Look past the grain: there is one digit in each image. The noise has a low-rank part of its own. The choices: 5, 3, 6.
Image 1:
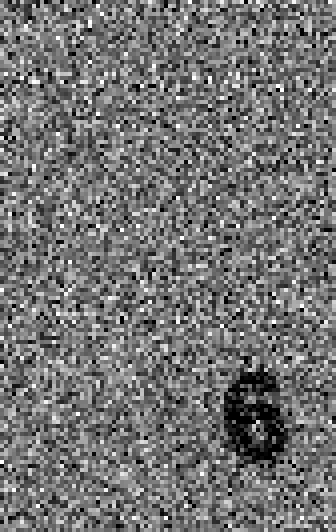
6
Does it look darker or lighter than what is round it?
darker
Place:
bottom right
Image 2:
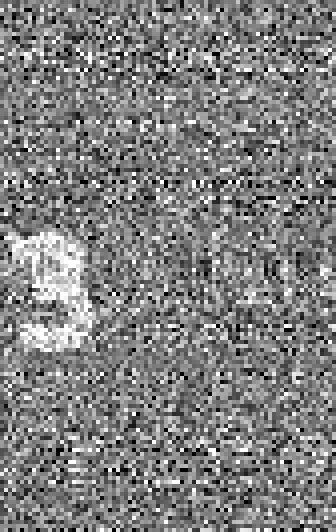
3
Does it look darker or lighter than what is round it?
lighter
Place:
middle left
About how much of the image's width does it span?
a quarter
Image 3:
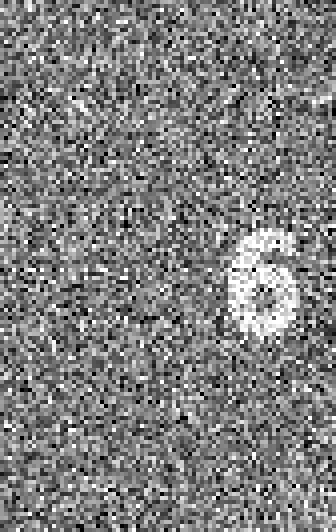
6
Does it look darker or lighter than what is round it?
lighter
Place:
middle right
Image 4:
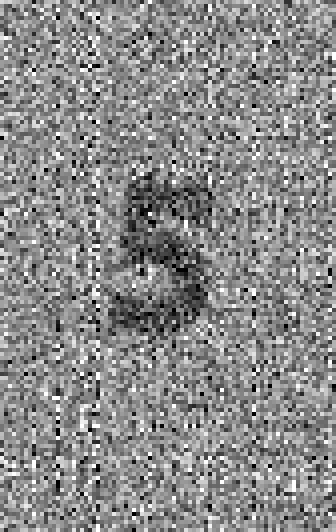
5
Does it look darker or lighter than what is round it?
darker
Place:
centre
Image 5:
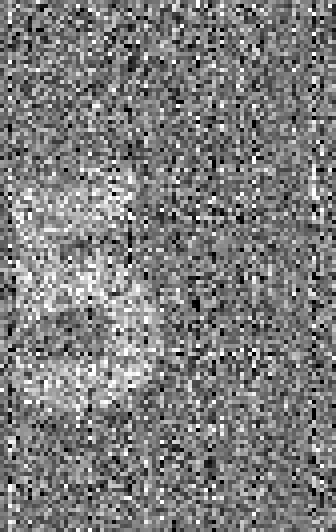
5
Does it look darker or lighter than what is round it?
lighter
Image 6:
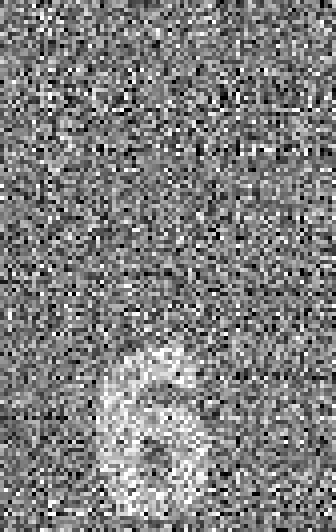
6
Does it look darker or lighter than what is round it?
lighter
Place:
bottom middle
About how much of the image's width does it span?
a third
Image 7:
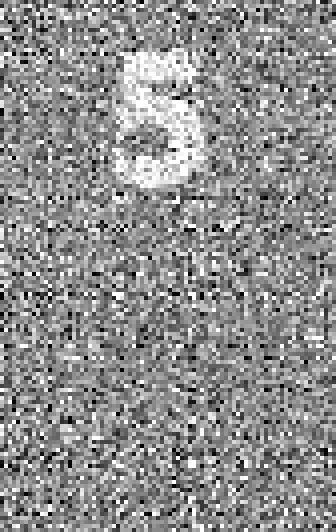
5
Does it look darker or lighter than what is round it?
lighter
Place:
top middle
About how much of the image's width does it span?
a quarter
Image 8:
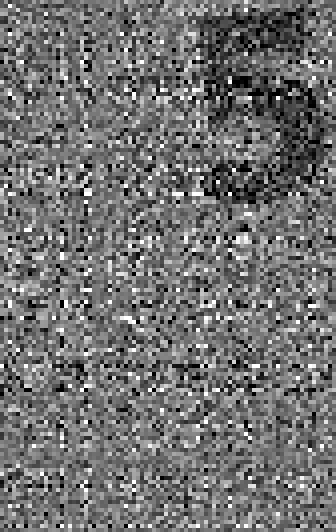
5
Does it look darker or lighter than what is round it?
darker
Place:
top right
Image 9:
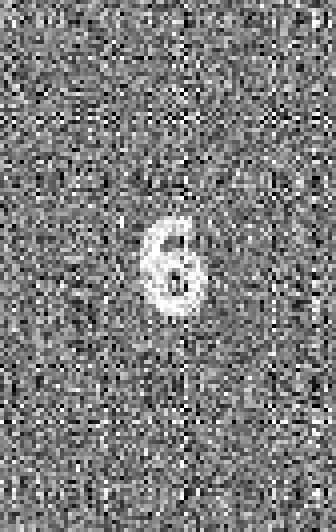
6
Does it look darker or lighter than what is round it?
lighter
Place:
centre
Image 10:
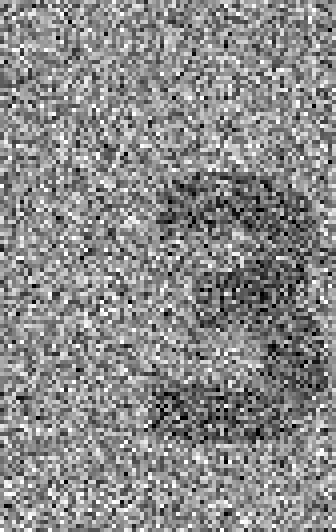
3
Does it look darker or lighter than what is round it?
darker
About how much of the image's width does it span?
half
